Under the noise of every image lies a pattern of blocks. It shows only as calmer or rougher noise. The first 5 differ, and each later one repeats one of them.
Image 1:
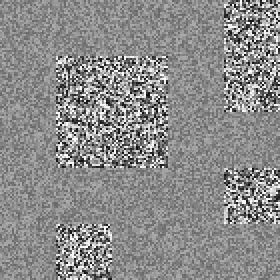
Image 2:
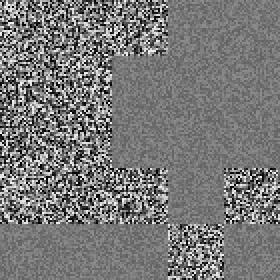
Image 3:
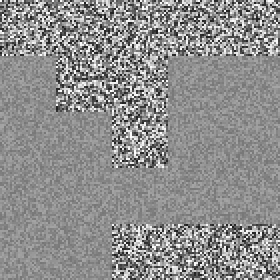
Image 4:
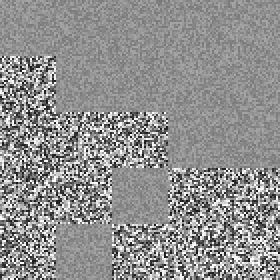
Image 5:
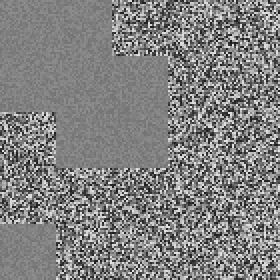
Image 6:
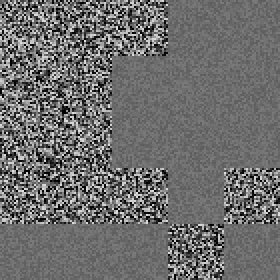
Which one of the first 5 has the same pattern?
2
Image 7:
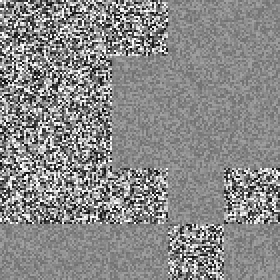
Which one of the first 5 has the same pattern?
2
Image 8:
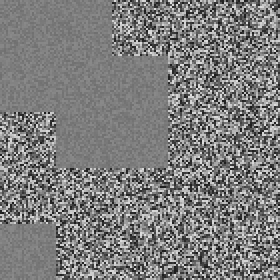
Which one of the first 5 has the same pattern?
5
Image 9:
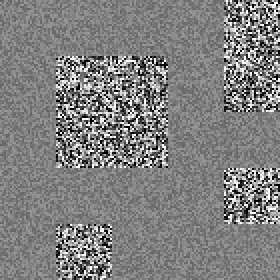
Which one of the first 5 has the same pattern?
1
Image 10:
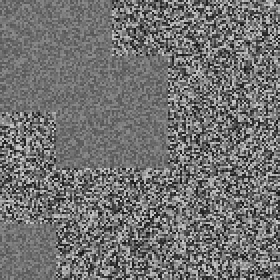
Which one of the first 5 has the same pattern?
5
